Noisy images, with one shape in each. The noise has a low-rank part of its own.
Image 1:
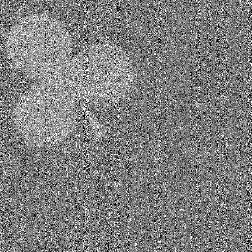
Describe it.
light club
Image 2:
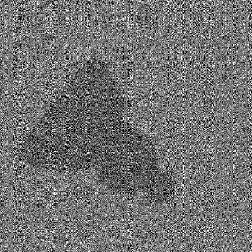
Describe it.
dark chess pawn
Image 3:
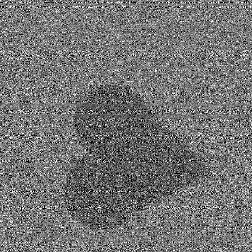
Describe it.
dark heart
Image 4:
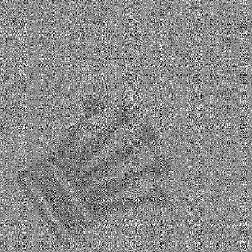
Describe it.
dark chess queen
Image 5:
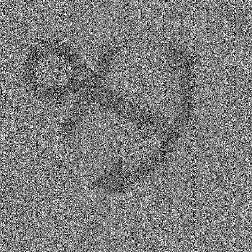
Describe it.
dark anchor
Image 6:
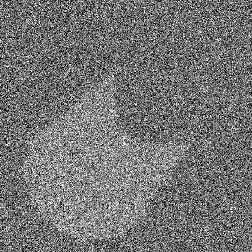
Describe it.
light cat's head
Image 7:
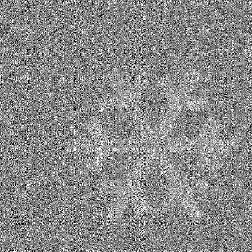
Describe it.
light snowflake
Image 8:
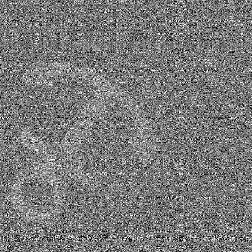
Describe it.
light anchor
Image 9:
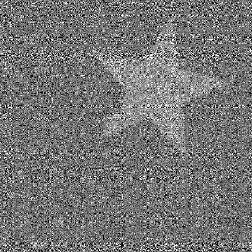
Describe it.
light star
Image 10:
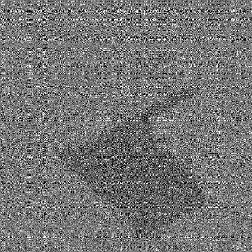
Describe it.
dark flag
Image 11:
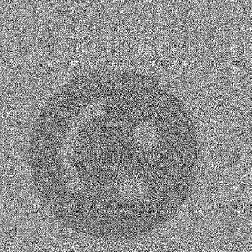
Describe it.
dark smiling face
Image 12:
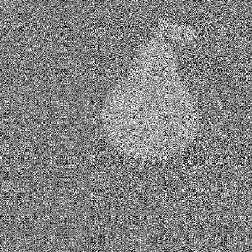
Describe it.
light pear
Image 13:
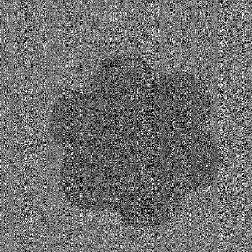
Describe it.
dark flower
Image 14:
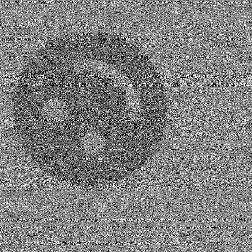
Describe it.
dark smiling face
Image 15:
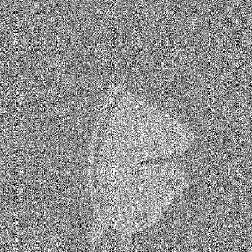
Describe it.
light chess knight
